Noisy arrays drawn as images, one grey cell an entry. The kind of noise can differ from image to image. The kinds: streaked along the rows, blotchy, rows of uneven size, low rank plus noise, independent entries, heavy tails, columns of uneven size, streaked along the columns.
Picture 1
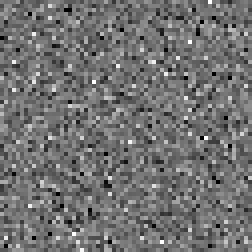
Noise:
heavy tails
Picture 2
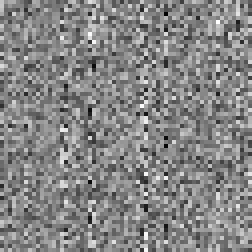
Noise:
columns of uneven size
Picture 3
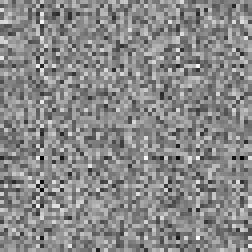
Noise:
low rank plus noise
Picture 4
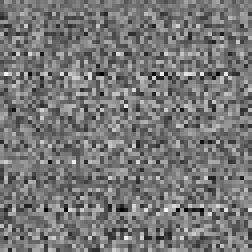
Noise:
rows of uneven size
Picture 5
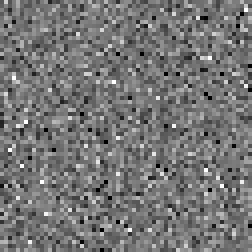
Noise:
heavy tails
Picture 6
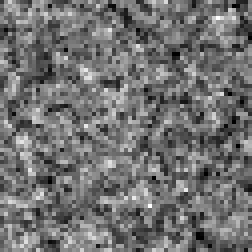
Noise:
blotchy
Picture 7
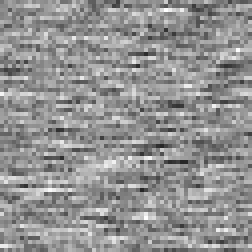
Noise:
streaked along the rows
